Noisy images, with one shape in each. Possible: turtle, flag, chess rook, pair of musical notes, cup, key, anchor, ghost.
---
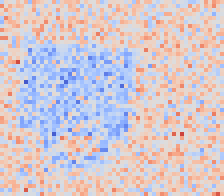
cup
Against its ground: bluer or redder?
bluer
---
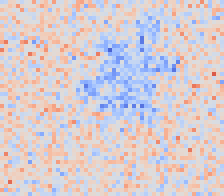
turtle
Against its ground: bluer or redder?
bluer
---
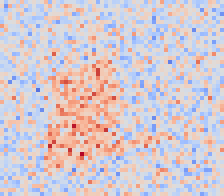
flag
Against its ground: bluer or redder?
redder
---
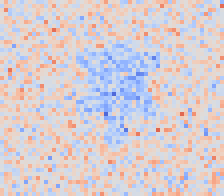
turtle
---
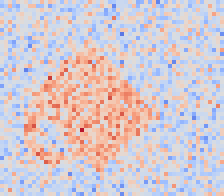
cup
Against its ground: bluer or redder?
redder
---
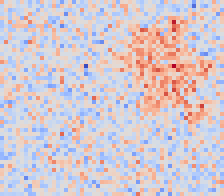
turtle
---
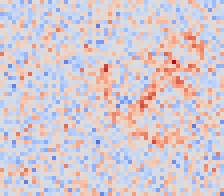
anchor
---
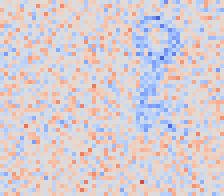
key
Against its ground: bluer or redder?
bluer
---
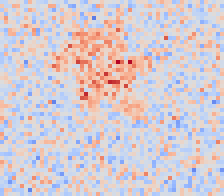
turtle
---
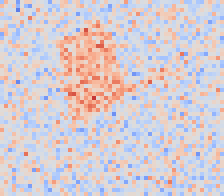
flag
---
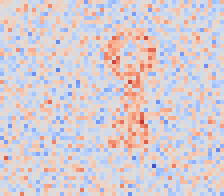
key
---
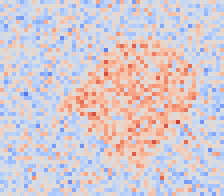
ghost
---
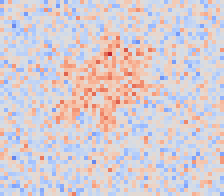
turtle
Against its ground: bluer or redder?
redder
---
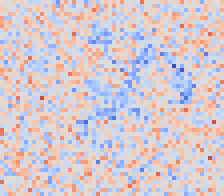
anchor
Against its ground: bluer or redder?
bluer
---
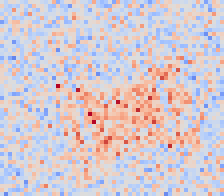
chess rook
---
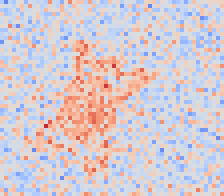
chess rook
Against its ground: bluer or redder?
redder
